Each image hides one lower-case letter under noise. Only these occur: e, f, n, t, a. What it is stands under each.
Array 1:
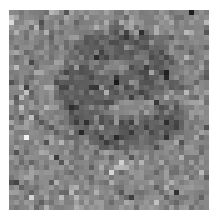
e
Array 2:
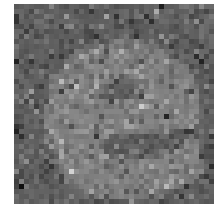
e
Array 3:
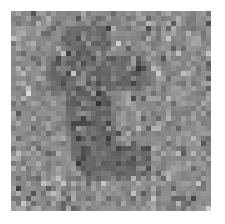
t
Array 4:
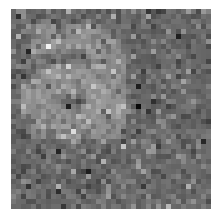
a
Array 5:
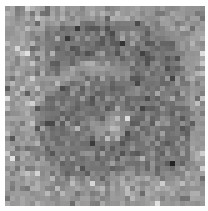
a
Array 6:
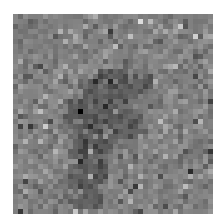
f
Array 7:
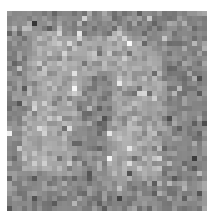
n
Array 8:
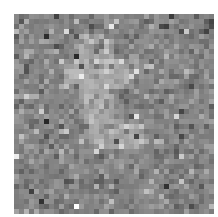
t
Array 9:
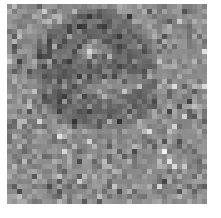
e
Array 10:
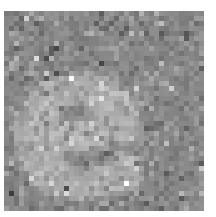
e
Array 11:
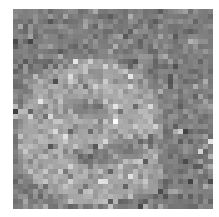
e
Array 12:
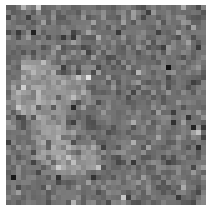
t
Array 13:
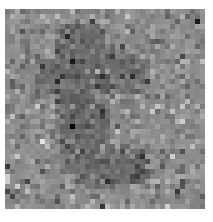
t
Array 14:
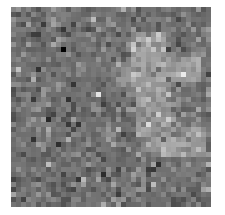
t
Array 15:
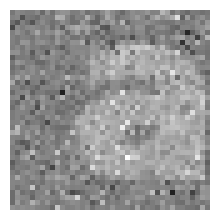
a
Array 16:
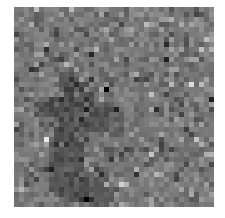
t
